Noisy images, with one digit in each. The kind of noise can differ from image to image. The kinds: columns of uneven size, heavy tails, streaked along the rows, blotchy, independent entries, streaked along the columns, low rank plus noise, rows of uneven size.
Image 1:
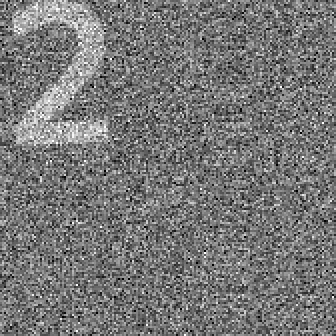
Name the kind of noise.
low rank plus noise
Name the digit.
2
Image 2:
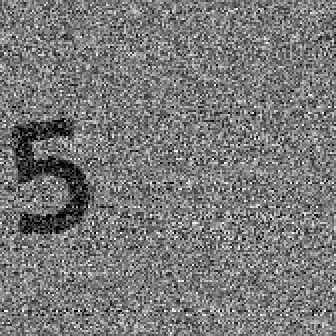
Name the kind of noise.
rows of uneven size
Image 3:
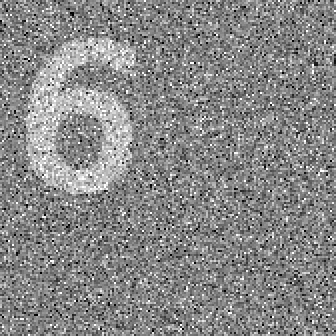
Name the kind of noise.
heavy tails
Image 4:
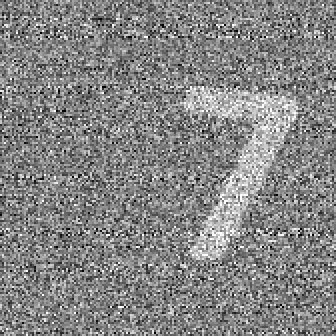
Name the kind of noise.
rows of uneven size
